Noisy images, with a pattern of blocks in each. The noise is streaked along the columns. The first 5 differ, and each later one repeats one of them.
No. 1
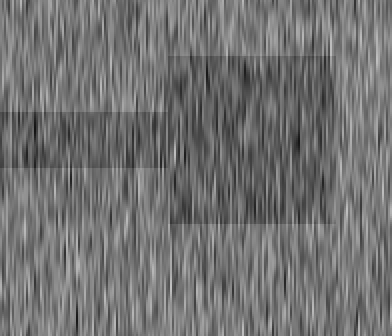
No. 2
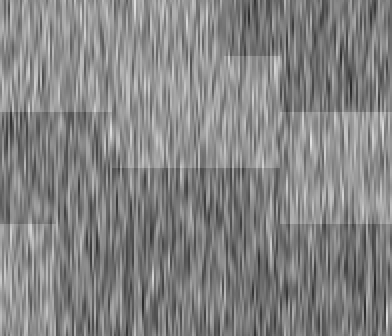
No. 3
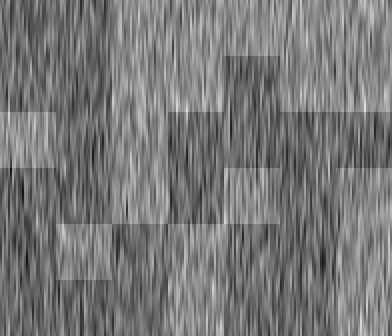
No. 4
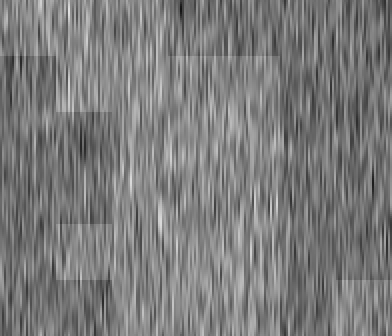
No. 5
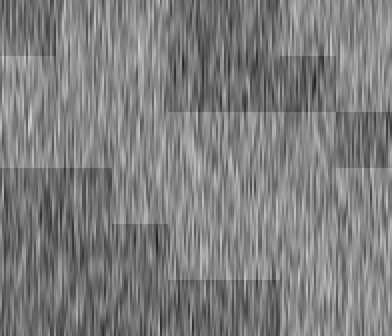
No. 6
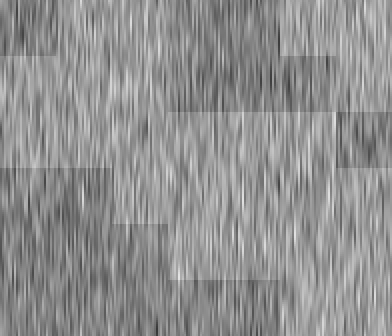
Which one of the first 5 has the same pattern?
5
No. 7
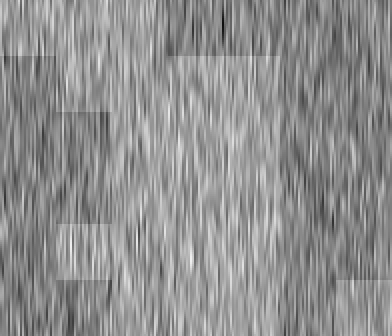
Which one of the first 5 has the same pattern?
4
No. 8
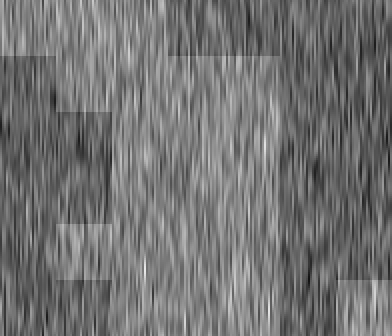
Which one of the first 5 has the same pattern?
4
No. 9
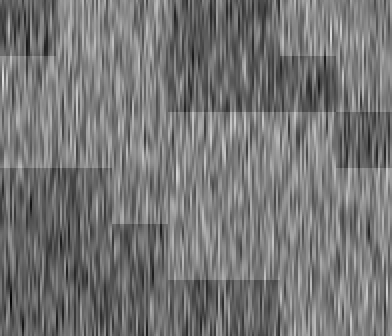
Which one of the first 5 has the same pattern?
5
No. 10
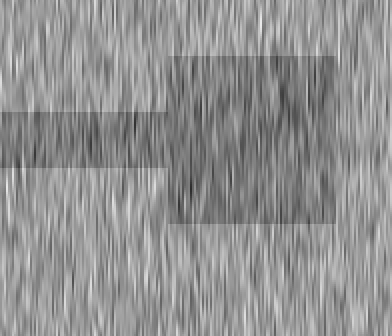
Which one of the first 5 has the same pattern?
1
